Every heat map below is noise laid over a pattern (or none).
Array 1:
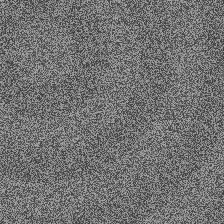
rings round one point
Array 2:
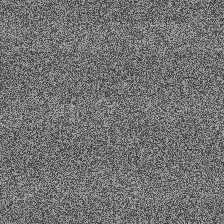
horizontal stripes
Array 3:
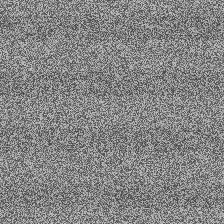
horizontal stripes
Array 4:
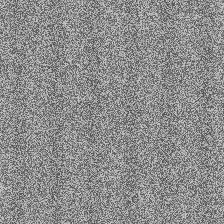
vertical stripes
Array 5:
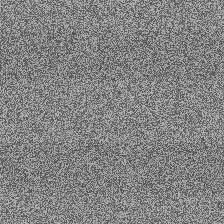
horizontal stripes
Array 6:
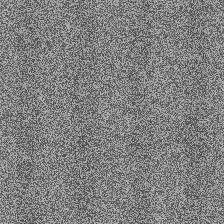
vertical stripes
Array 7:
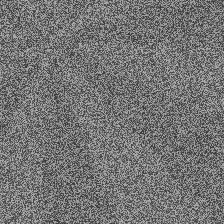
spokes from one point
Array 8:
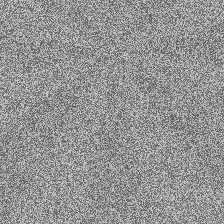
spokes from one point
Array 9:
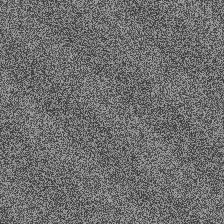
diagonal stripes
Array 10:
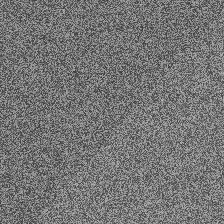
a sharp edge
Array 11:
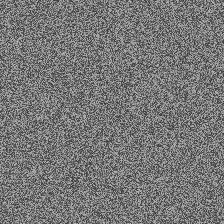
only noise
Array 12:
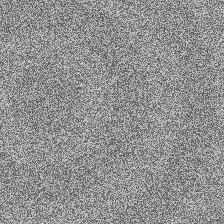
rings round one point
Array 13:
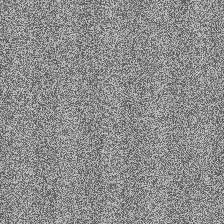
vertical stripes
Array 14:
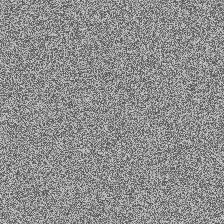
only noise
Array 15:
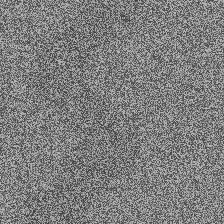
a wavy band
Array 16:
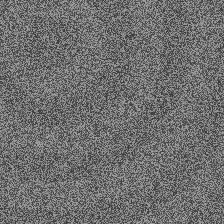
rings round one point
